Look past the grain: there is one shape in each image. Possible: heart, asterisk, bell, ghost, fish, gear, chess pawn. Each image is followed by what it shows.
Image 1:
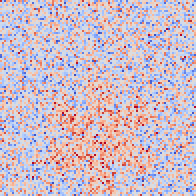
red asterisk
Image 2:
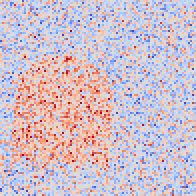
red ghost
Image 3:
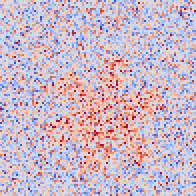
red asterisk
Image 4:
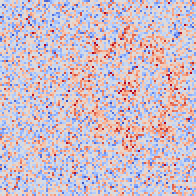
red gear
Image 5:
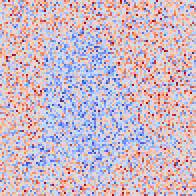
blue bell
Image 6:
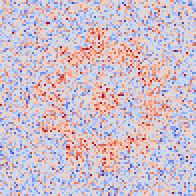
red gear
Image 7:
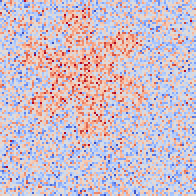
red asterisk
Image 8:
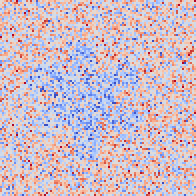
blue asterisk
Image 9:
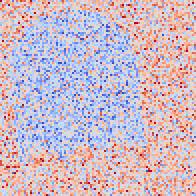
blue ghost
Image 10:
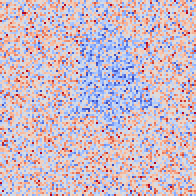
blue bell
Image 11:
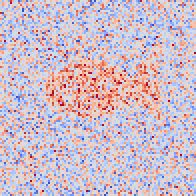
red fish
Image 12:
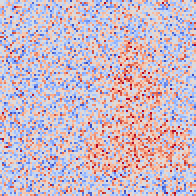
red chess pawn
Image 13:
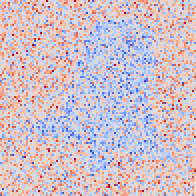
blue bell
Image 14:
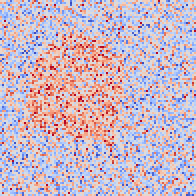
red ghost
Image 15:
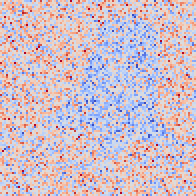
blue bell
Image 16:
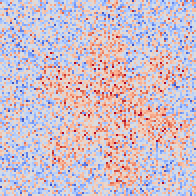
red asterisk
